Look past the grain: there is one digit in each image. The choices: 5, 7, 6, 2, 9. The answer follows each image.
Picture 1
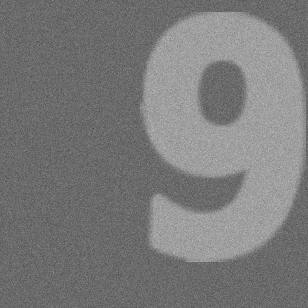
light 9
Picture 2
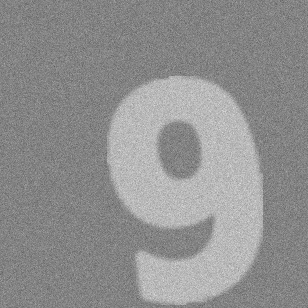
light 9
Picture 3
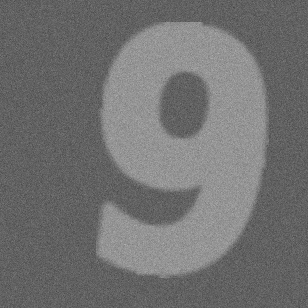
light 9
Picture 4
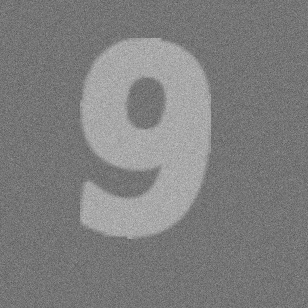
light 9
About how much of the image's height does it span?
two thirds
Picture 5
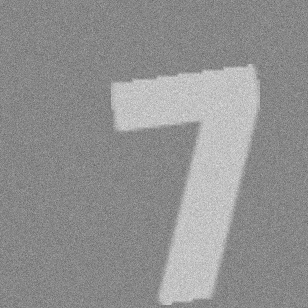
light 7
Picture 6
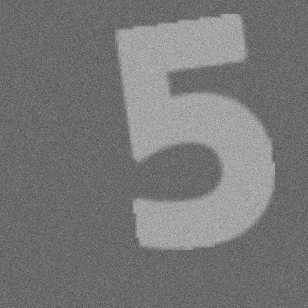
light 5
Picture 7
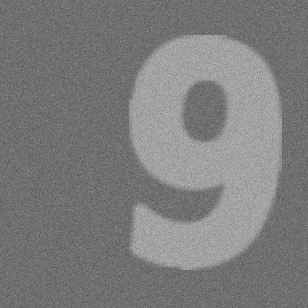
light 9
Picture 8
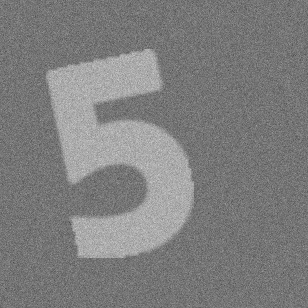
light 5
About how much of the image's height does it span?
two thirds
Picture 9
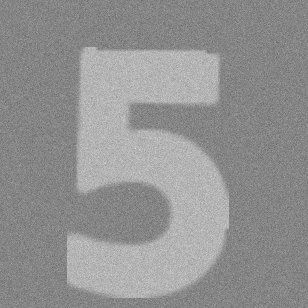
light 5
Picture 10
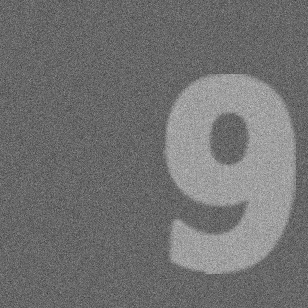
light 9
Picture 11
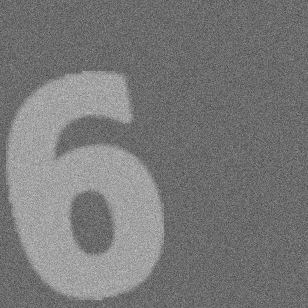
light 6
